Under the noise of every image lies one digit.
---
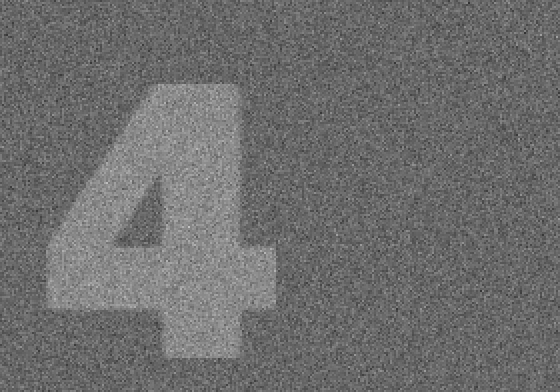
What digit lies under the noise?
4
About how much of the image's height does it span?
two thirds
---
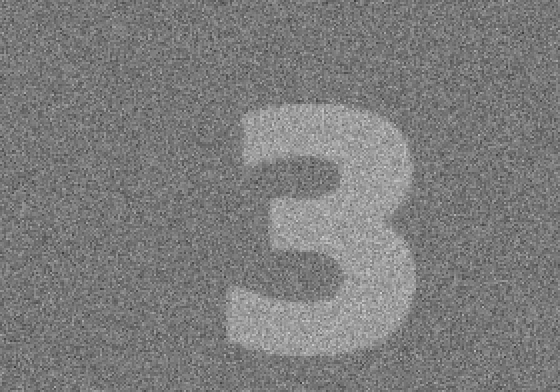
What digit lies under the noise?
3
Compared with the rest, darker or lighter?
lighter
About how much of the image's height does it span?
two thirds
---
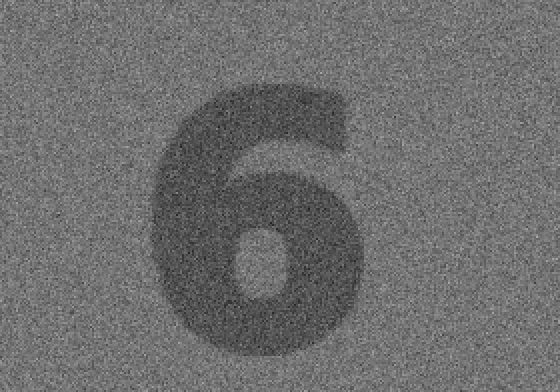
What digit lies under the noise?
6
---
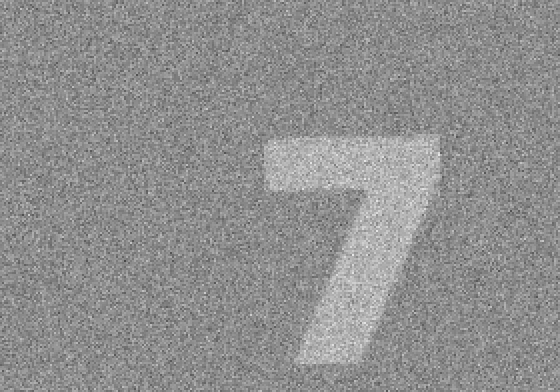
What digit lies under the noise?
7
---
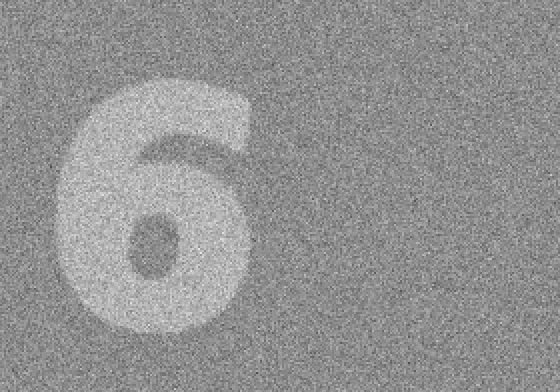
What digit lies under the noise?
6
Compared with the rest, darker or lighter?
lighter
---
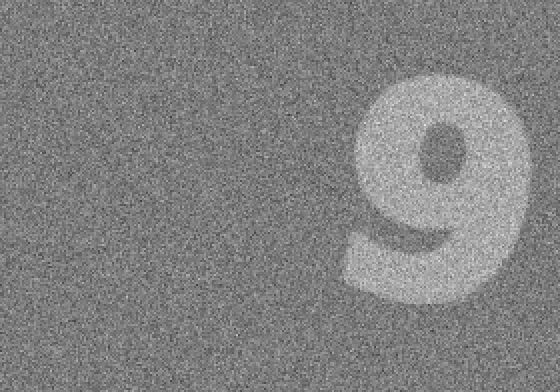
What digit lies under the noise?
9
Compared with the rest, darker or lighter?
lighter
